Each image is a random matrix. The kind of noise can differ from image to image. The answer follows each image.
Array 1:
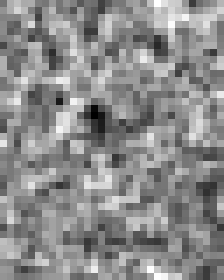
blotchy
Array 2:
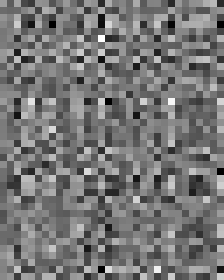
low rank plus noise
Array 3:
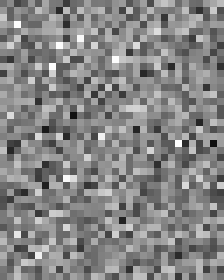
independent entries
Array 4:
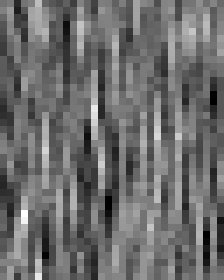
streaked along the columns
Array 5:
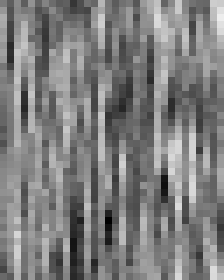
streaked along the columns
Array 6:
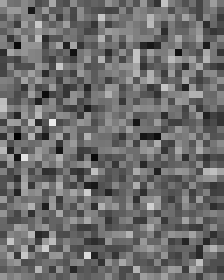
low rank plus noise
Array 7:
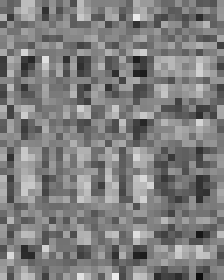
low rank plus noise
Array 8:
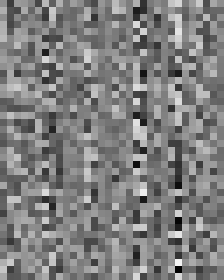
columns of uneven size
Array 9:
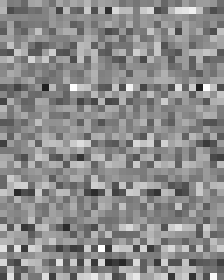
rows of uneven size
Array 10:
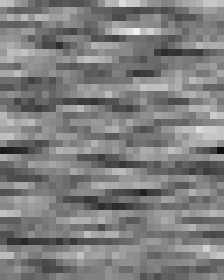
streaked along the rows
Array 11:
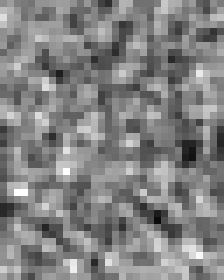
blotchy
